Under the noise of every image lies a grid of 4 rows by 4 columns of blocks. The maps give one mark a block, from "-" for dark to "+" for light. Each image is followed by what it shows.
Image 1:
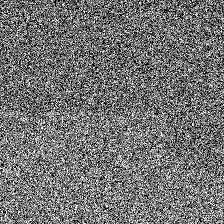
----
----
+++-
++++
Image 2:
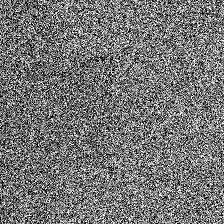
-+++
--++
--++
-+++
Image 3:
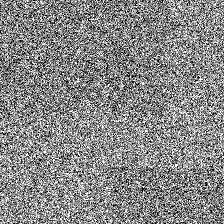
---+
---+
++++
++--
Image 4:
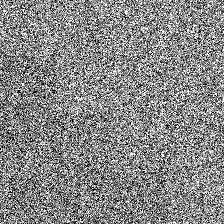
++++
-+++
--++
---+
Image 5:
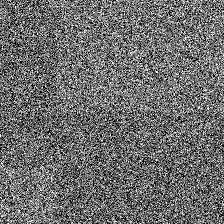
-+++
-+++
----
+---
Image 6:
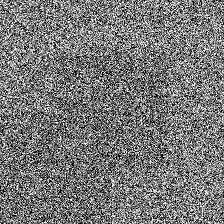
++++
+--+
---+
--++
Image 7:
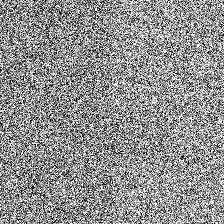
--++
--++
---+
--++
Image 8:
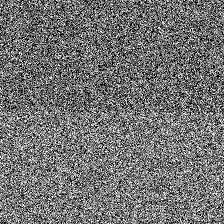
----
----
++++
++++
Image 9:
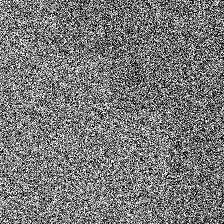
+---
++--
+++-
+++-
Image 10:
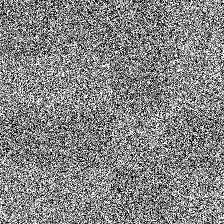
---+
++-+
--+-
++-+
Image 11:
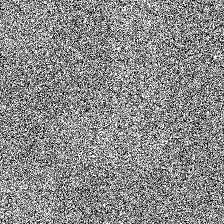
+-+-
--+-
-++-
+---
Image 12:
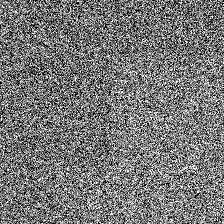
----
--++
--++
-+++
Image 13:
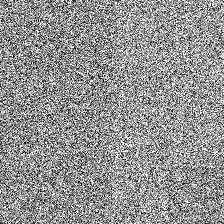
--++
--++
--++
--+-
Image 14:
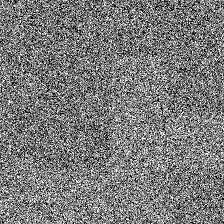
----
--+-
--++
+++-
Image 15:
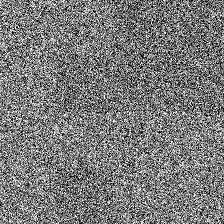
++--
+---
++++
+-++
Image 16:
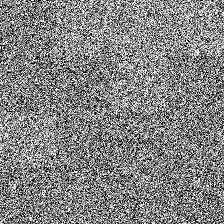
-+++
--+-
+---
----
